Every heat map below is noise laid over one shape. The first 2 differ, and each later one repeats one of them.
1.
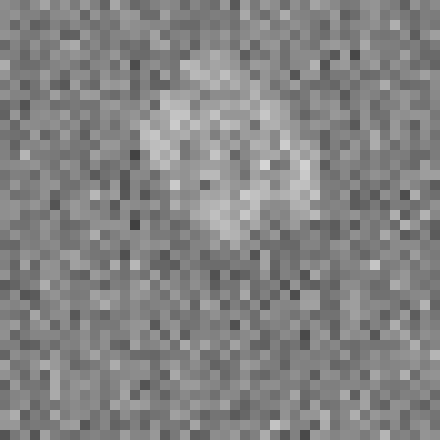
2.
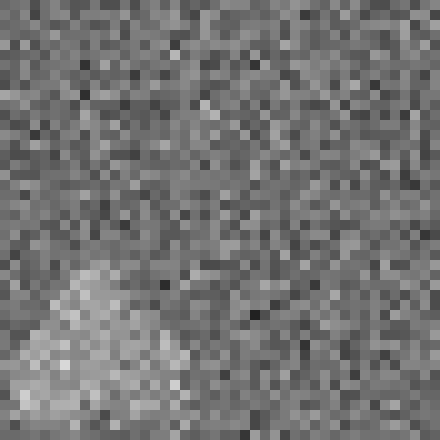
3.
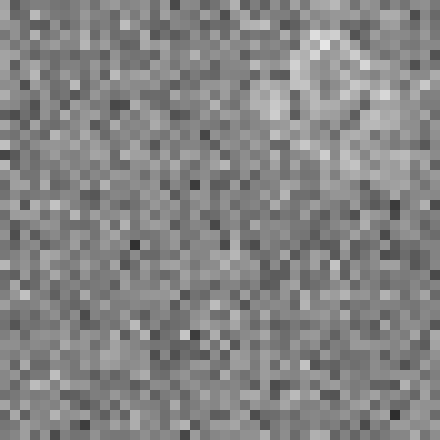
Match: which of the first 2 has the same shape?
1
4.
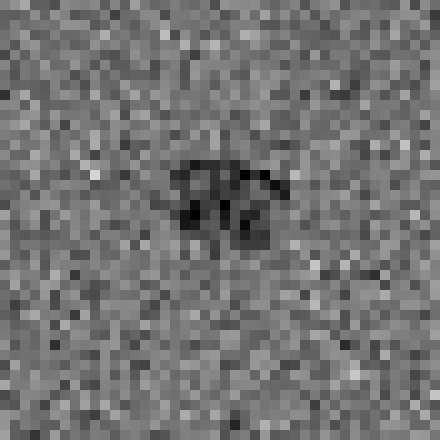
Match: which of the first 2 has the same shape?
1
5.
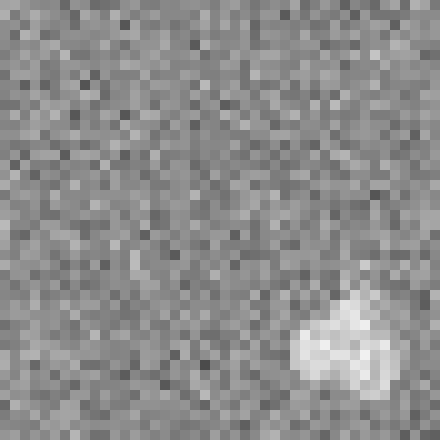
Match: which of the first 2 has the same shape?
2
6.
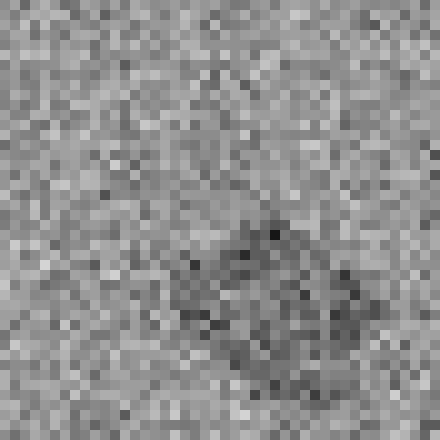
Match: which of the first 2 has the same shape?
1
